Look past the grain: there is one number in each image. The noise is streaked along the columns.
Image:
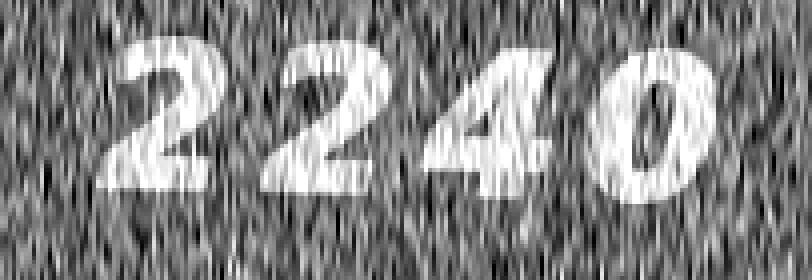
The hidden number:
2240
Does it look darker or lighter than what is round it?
lighter
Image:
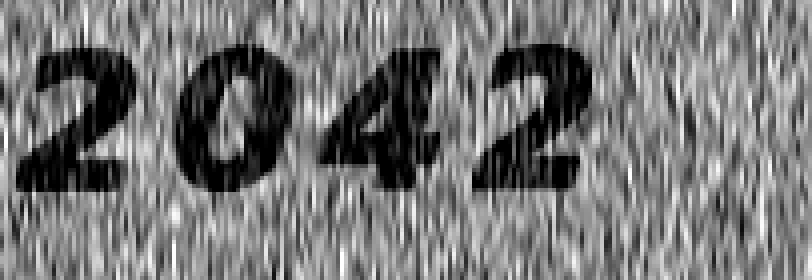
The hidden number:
2042
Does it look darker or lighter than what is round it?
darker
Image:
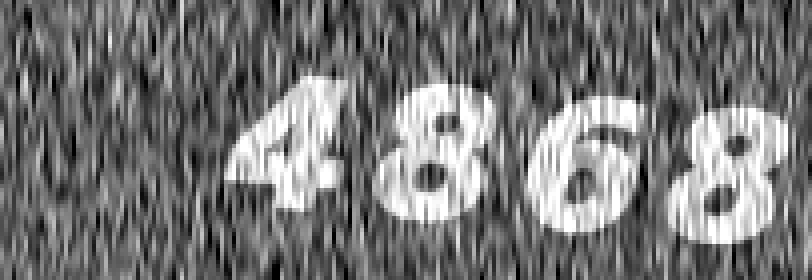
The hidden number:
4868
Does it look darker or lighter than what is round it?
lighter
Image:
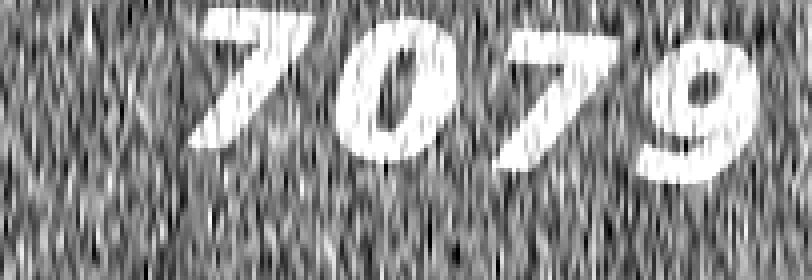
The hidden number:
7079
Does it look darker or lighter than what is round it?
lighter
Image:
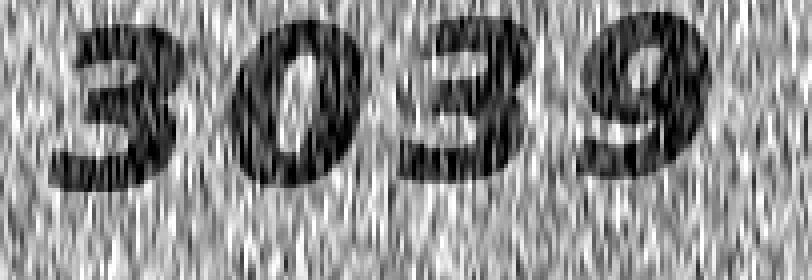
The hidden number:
3039
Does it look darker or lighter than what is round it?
darker
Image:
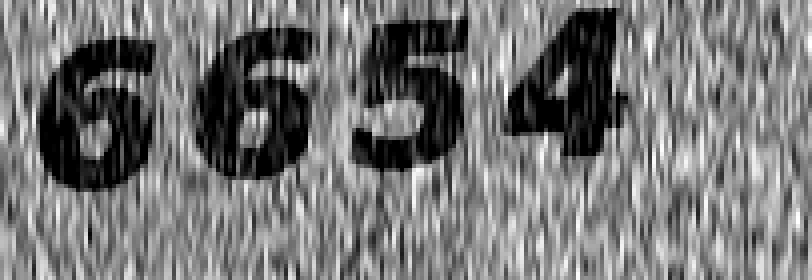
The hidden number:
6654
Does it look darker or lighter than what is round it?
darker
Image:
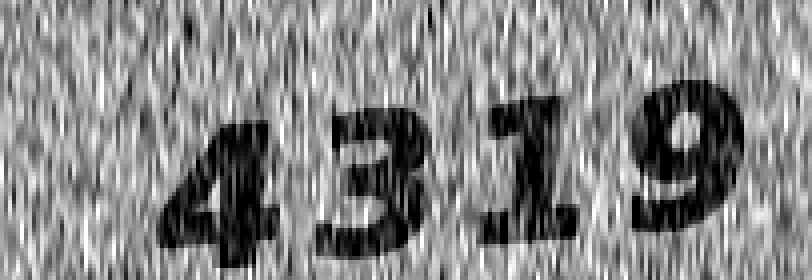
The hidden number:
4319
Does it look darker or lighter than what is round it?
darker
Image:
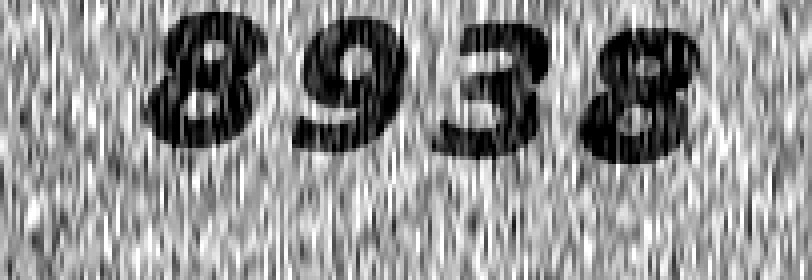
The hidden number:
8938
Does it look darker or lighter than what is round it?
darker
